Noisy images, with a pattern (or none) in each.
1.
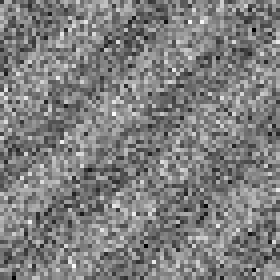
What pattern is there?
diagonal stripes
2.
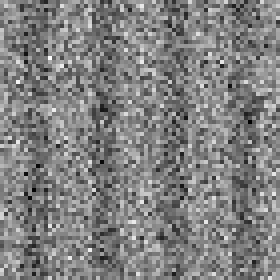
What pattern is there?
vertical stripes
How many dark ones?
4
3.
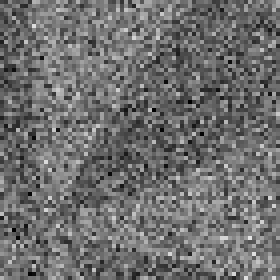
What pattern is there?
spokes from one point
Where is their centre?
bottom left
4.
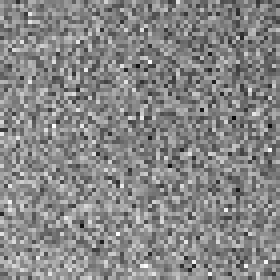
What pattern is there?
a smooth slope
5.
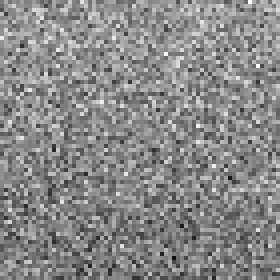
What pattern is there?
a smooth slope
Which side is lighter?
top
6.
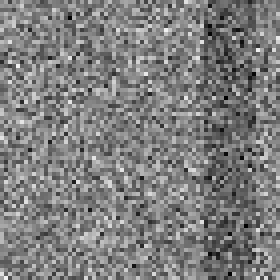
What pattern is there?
one vertical stripe
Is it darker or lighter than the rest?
darker
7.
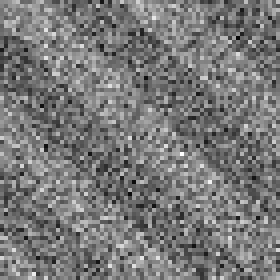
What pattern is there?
diagonal stripes
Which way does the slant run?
top left to bottom right
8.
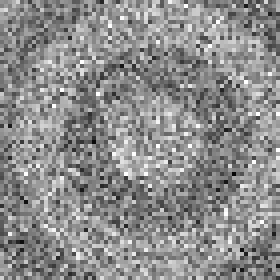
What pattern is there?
rings round one point
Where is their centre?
centre
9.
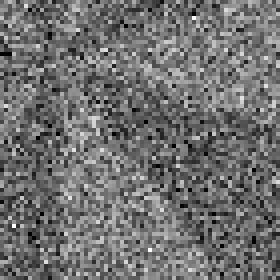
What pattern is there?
spokes from one point
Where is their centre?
top left
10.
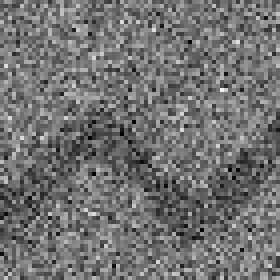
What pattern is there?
a wavy band
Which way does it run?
left to right
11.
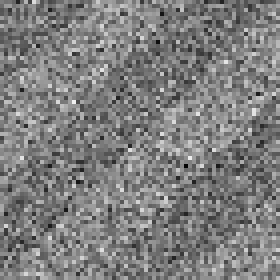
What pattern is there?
diagonal stripes
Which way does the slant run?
bottom left to top right
